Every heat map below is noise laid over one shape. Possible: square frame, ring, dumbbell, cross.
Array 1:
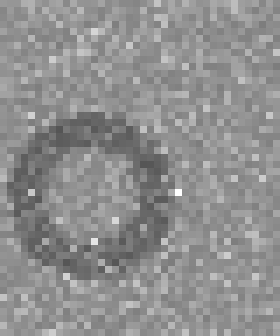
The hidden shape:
ring
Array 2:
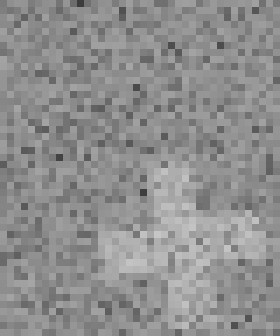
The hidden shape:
cross
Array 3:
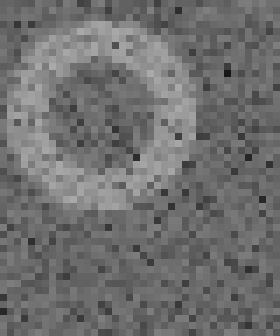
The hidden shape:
ring
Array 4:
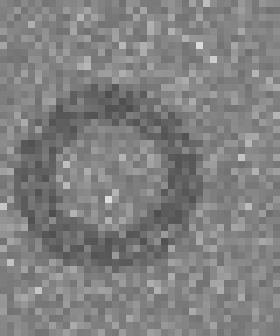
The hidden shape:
ring
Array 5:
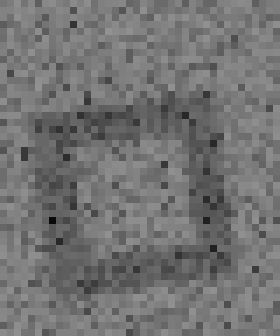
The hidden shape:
square frame
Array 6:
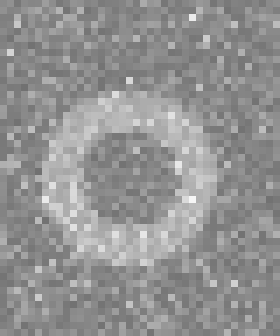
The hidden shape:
ring
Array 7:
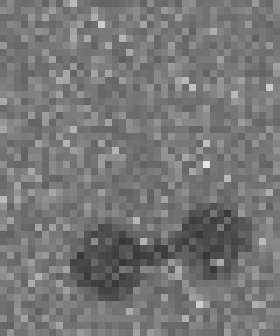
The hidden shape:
dumbbell
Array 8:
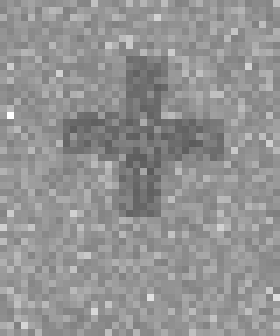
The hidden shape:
cross
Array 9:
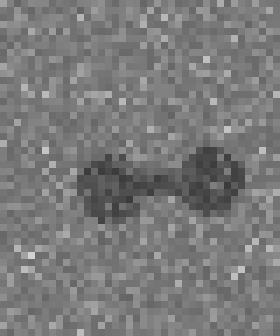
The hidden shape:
dumbbell
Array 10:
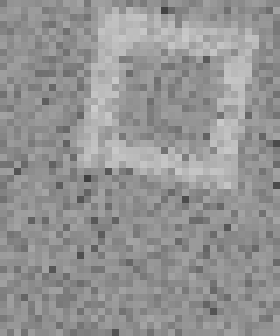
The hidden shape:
square frame
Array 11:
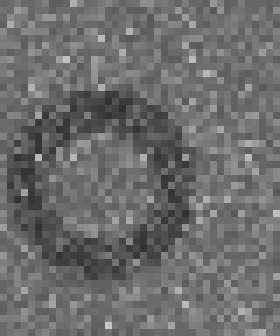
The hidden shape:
ring
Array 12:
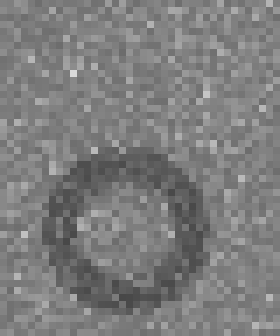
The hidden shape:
ring
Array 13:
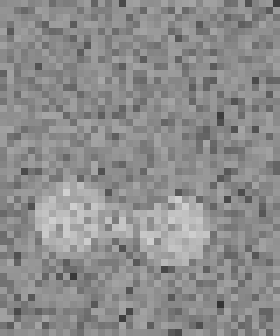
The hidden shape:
dumbbell
